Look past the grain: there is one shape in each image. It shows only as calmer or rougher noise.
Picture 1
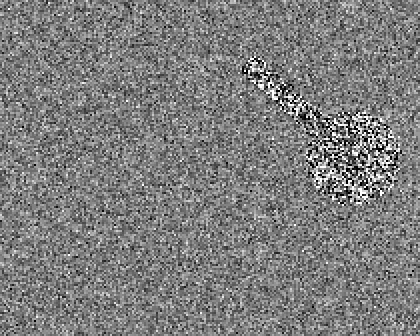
lollipop
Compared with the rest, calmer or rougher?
rougher
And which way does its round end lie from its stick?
down and right
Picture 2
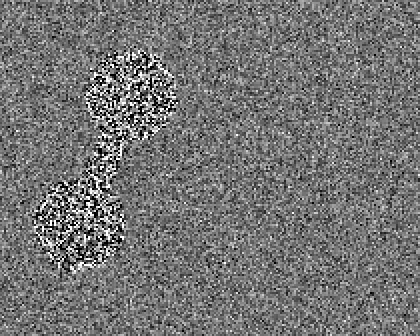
dumbbell
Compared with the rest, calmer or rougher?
rougher
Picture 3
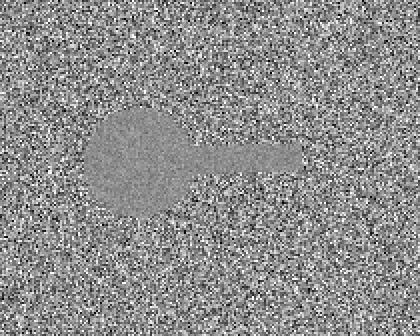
lollipop
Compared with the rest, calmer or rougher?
calmer
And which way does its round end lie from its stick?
left
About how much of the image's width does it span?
half
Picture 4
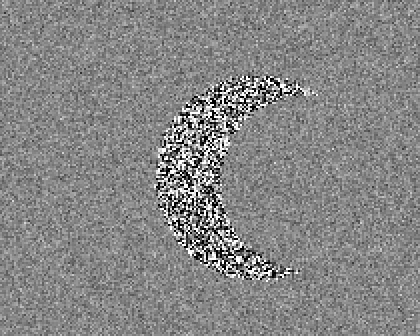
crescent
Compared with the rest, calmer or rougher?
rougher
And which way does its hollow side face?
right
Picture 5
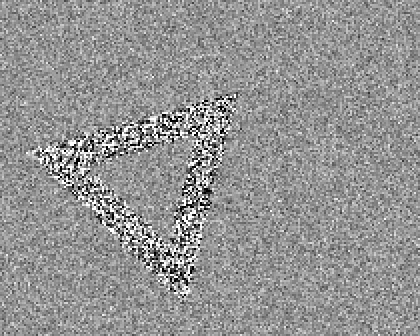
triangle frame
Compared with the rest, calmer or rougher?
rougher
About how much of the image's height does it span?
two thirds
